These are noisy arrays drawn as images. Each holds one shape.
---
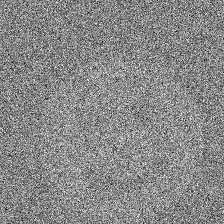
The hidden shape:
smiling face
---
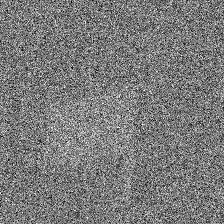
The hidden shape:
flag
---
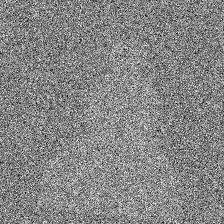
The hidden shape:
chess pawn
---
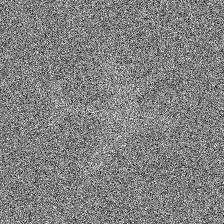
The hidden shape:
airplane
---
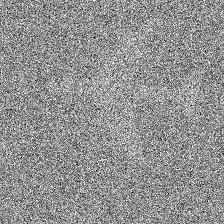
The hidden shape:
airplane
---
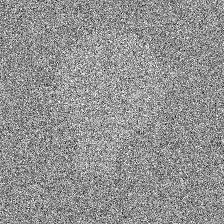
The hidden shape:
light bulb
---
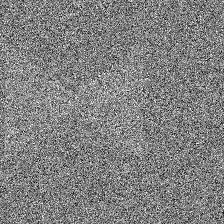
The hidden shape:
bow tie
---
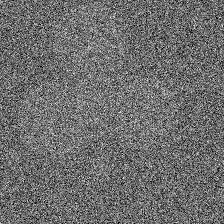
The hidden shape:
club
